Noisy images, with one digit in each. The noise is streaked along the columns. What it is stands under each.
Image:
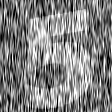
5
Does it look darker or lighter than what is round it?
lighter
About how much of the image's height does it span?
nearly all
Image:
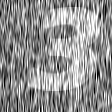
3
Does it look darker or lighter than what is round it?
lighter
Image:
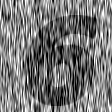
6
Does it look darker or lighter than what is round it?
darker
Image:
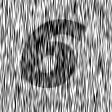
6
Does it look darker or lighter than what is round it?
darker
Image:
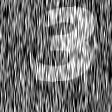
3
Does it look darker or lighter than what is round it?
lighter
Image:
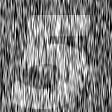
5
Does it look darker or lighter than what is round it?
lighter
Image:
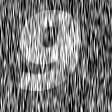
9
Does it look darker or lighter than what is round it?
lighter
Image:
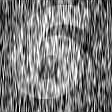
6
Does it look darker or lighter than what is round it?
lighter
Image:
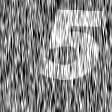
5
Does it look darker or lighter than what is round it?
lighter
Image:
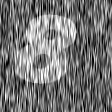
8
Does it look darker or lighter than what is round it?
lighter
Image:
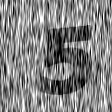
5
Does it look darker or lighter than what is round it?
darker
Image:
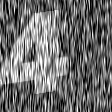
4
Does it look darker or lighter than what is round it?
lighter
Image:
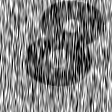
8
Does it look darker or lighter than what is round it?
darker
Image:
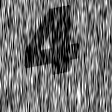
4
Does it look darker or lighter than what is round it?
darker
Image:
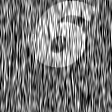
6
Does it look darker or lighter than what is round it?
lighter
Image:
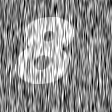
8
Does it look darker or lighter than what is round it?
lighter
